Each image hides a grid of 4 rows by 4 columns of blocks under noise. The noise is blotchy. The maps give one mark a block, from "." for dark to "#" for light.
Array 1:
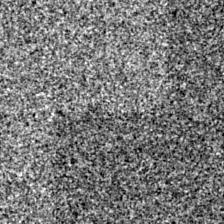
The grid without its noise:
# # # .
# # # .
# . . .
# . . .
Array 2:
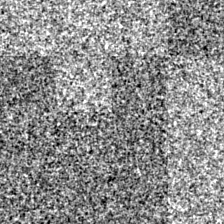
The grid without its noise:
# # # .
. # . #
. . . #
. . . #
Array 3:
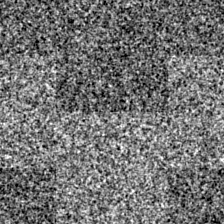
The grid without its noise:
. . . .
# . . #
# # # #
. # # .
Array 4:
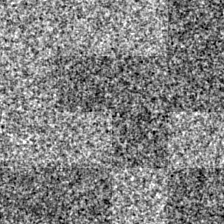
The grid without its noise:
# # # .
# . . .
# # . #
. . # .
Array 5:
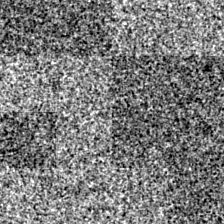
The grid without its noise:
. . # #
# # . .
. # . .
# # # .
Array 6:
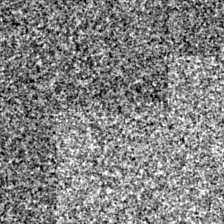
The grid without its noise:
. . . .
. . . #
. # # #
. # # #
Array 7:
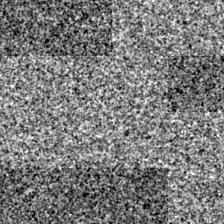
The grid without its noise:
. . # #
# # # .
# # # #
. . . #
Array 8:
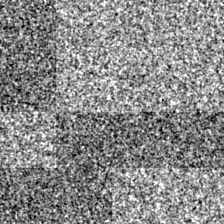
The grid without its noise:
. # # #
. # # #
# . . .
. . # #
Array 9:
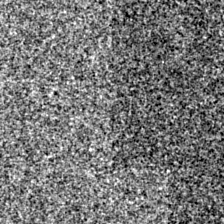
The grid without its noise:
# # . .
# # . .
# # . .
# # # .
